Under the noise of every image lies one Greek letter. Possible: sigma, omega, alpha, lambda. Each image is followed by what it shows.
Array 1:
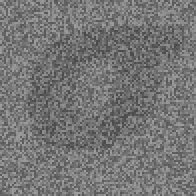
dark sigma
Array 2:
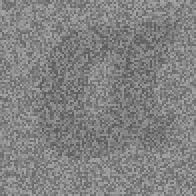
dark alpha
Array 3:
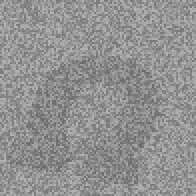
dark omega
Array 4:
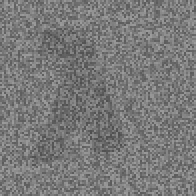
dark lambda
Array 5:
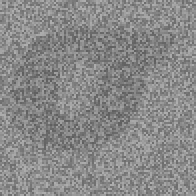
dark sigma
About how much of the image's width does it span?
nearly all
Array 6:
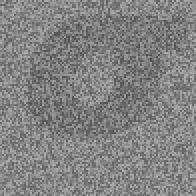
dark sigma
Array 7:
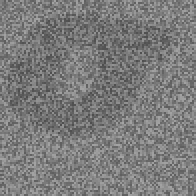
dark sigma
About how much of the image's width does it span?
nearly all
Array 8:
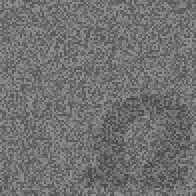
dark omega
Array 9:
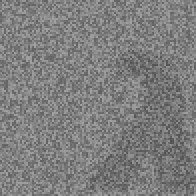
dark lambda
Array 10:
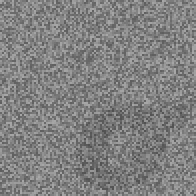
dark sigma
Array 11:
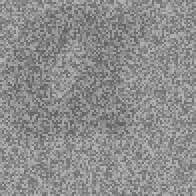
dark alpha
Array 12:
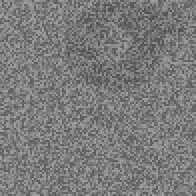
dark sigma
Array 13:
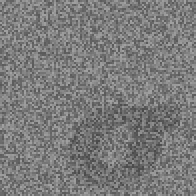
dark sigma
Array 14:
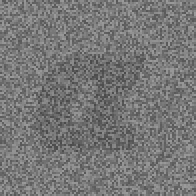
dark alpha
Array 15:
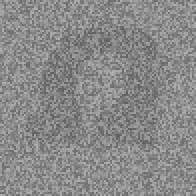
dark omega
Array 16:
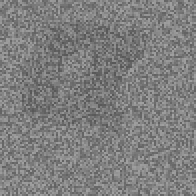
dark alpha
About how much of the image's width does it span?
two thirds
